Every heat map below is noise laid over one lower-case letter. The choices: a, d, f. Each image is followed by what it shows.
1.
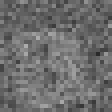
a
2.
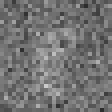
f
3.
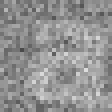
a
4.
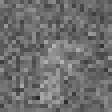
f
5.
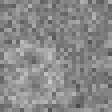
a
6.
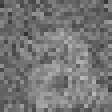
a
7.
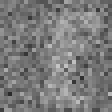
f
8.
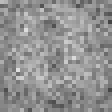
a
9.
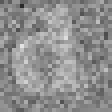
d
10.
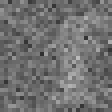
f
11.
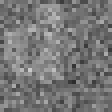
d
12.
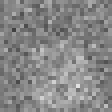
a
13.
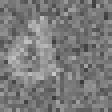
d
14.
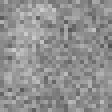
f
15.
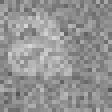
a
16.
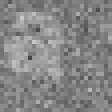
a
